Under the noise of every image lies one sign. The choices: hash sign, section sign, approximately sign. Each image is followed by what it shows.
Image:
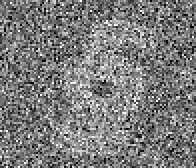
section sign
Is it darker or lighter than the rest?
lighter
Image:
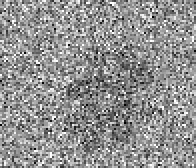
hash sign
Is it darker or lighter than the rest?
darker
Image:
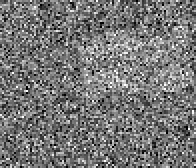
approximately sign
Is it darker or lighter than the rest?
lighter
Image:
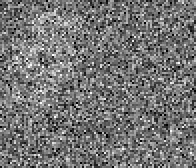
section sign
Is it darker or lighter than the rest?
lighter
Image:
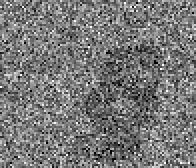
section sign
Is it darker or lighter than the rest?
darker
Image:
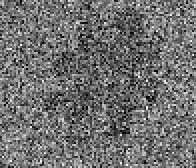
hash sign
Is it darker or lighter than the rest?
darker
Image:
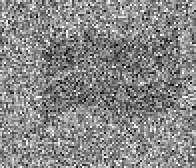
approximately sign
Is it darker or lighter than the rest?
darker
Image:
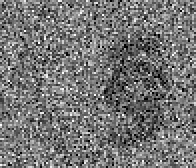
section sign
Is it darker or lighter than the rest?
darker
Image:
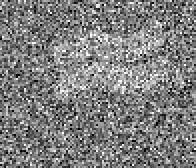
approximately sign
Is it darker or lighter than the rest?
lighter
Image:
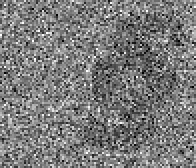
section sign
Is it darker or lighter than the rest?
darker
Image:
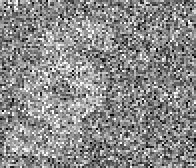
section sign
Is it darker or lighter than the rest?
lighter
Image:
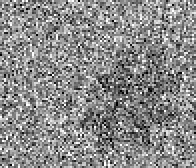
hash sign
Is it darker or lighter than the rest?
darker
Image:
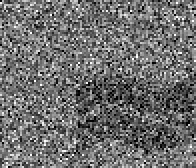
approximately sign
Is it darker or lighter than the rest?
darker
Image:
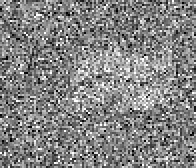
approximately sign
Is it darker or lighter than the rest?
lighter
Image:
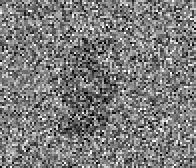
section sign
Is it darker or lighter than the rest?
darker
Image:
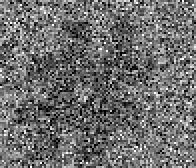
hash sign
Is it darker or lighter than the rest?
darker
